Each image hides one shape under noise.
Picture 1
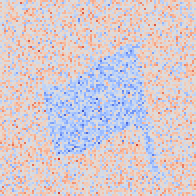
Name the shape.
flag
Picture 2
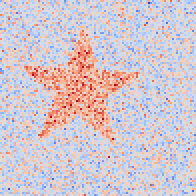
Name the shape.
star
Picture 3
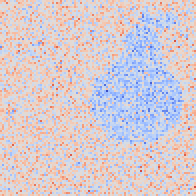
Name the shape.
pear
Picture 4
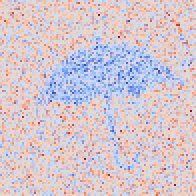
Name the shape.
umbrella
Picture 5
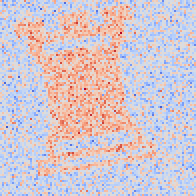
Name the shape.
chess rook
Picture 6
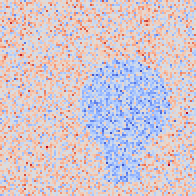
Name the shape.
light bulb
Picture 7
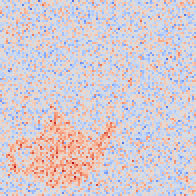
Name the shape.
teapot
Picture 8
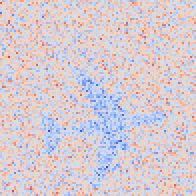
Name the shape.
airplane
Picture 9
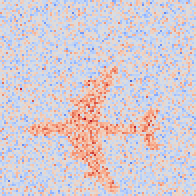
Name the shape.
airplane
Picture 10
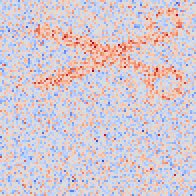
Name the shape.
pair of scissors
